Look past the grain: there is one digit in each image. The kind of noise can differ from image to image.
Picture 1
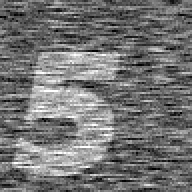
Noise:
streaked along the rows
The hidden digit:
5
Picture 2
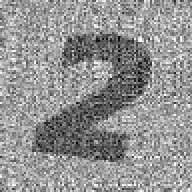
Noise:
low rank plus noise
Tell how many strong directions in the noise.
two
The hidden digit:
2
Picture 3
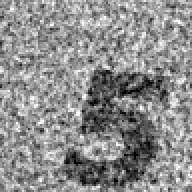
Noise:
blotchy
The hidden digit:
5
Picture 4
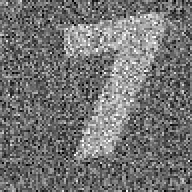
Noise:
low rank plus noise
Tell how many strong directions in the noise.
five to eight
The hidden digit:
7
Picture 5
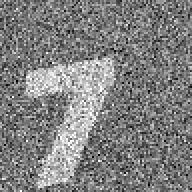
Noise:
independent entries
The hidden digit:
7
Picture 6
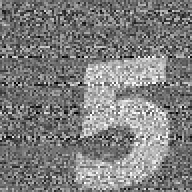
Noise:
rows of uneven size
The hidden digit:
5
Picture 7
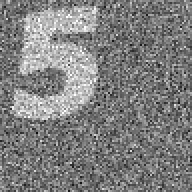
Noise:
independent entries
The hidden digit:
5
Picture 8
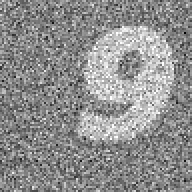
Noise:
independent entries
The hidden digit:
9
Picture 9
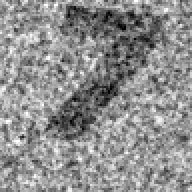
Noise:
blotchy
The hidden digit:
7
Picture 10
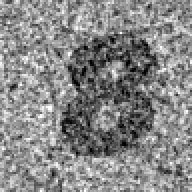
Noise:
blotchy
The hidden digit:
8
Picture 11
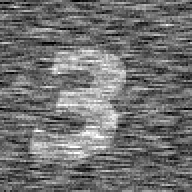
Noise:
streaked along the rows
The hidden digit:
3
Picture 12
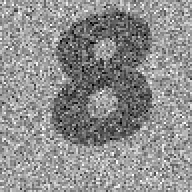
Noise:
independent entries
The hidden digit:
8
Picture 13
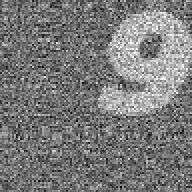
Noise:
low rank plus noise
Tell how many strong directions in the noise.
five to eight
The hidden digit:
9
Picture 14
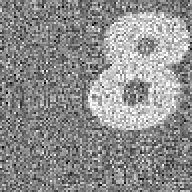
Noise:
low rank plus noise
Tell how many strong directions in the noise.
five to eight
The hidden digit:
8
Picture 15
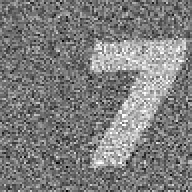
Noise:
low rank plus noise
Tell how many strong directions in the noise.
five to eight
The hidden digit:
7
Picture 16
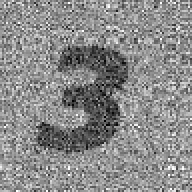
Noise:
low rank plus noise
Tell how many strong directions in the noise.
two
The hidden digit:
3
